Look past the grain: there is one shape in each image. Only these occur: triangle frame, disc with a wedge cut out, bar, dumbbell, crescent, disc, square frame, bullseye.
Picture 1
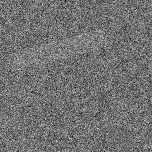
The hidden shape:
bar
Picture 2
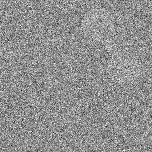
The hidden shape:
dumbbell
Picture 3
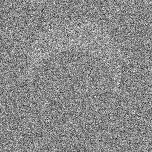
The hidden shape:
crescent
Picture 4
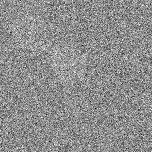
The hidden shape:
dumbbell
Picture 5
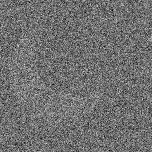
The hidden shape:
crescent
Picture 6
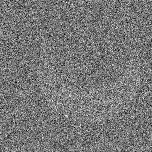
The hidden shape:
crescent
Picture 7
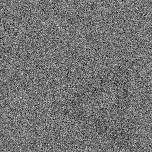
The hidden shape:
triangle frame
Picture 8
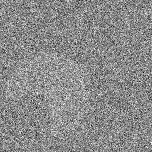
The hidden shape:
disc with a wedge cut out
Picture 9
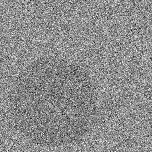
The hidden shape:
disc
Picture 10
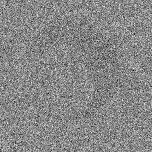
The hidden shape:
crescent
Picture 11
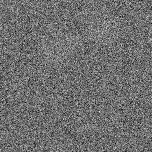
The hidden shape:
dumbbell
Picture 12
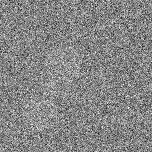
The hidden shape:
dumbbell
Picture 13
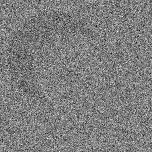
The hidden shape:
crescent
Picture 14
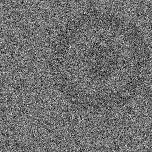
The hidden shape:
bullseye
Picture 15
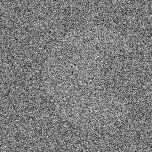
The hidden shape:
disc with a wedge cut out
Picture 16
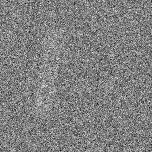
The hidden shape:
bar
